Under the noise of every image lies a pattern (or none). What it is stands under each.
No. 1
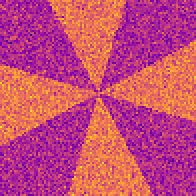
spokes from one point
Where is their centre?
centre
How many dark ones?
4
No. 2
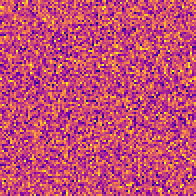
only noise
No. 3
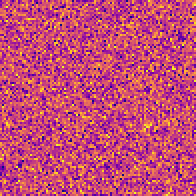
only noise
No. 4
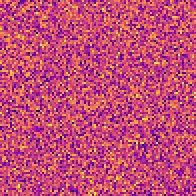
only noise
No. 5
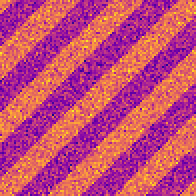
diagonal stripes
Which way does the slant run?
bottom left to top right
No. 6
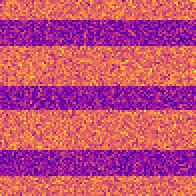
horizontal stripes
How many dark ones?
3
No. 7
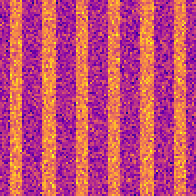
vertical stripes
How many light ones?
6
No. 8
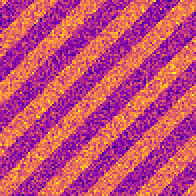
diagonal stripes
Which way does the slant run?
bottom left to top right
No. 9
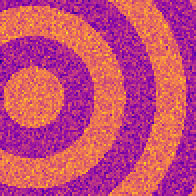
rings round one point
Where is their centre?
middle left
